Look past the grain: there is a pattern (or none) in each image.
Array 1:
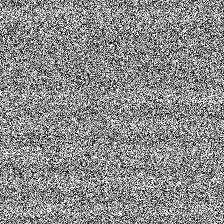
bands of rows
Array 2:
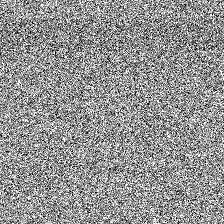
one band of rows
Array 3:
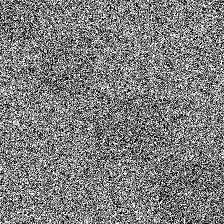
blocks along the diagonal
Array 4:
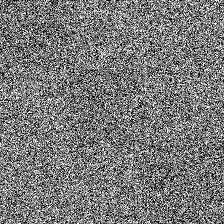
blocks along the diagonal
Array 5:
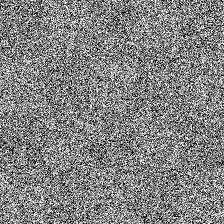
a checkerboard
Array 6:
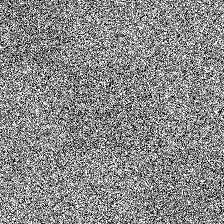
blocks along the diagonal
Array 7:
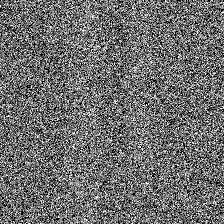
bands of columns
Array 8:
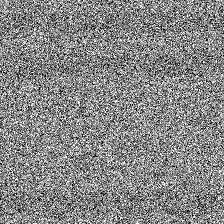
bands of rows
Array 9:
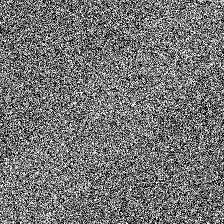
a diagonal band
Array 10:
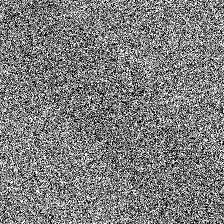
a diagonal band
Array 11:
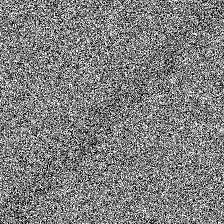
a diagonal band
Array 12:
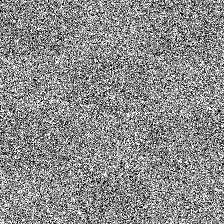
a checkerboard
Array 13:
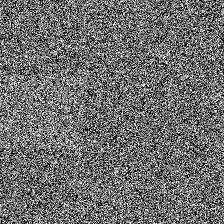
one block
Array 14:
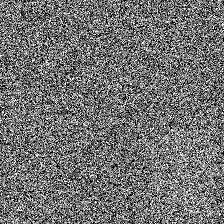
one block
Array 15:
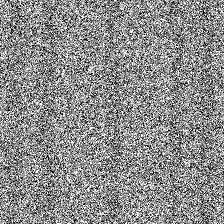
bands of columns
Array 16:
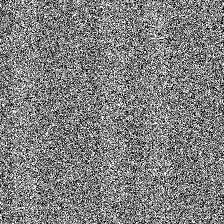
bands of columns
